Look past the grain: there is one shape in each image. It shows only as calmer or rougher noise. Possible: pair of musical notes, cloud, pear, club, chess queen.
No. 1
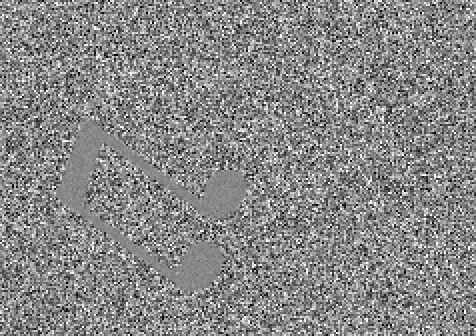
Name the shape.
pair of musical notes
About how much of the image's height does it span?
half
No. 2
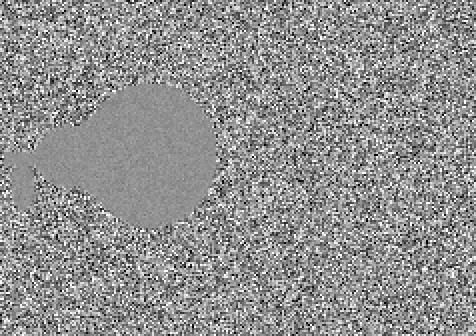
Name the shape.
pear
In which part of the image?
middle left
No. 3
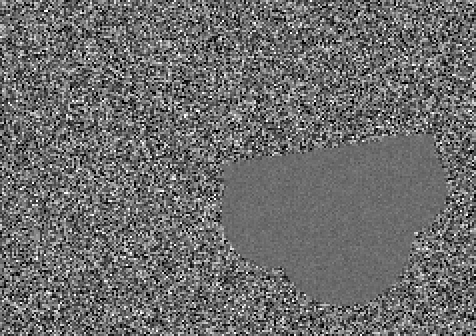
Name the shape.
cloud
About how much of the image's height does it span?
half
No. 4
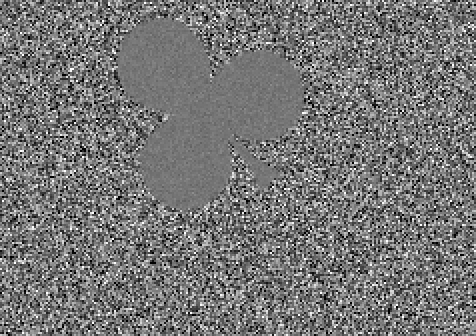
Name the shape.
club
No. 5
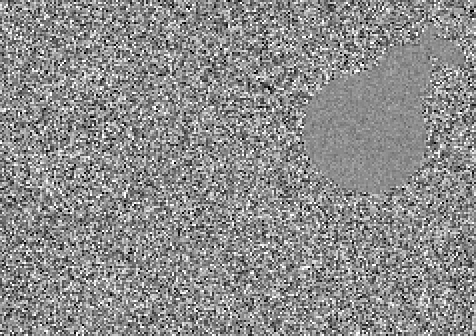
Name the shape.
pear
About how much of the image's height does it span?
half
